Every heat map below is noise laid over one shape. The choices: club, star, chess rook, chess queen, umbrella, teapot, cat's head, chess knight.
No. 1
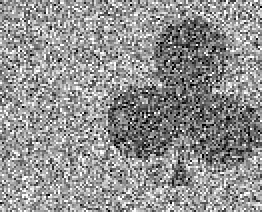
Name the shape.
club
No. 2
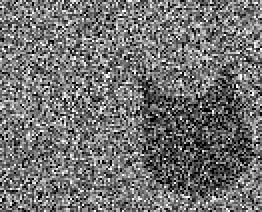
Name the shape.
cat's head
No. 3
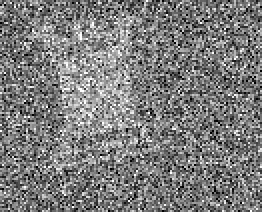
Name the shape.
chess rook
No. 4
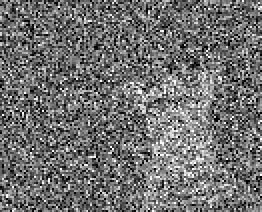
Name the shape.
chess rook
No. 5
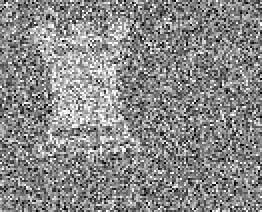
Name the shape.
chess rook
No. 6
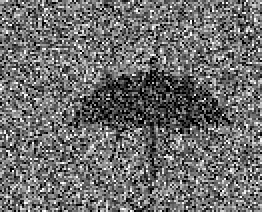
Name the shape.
umbrella
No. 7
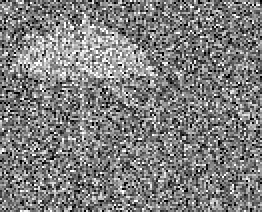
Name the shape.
umbrella
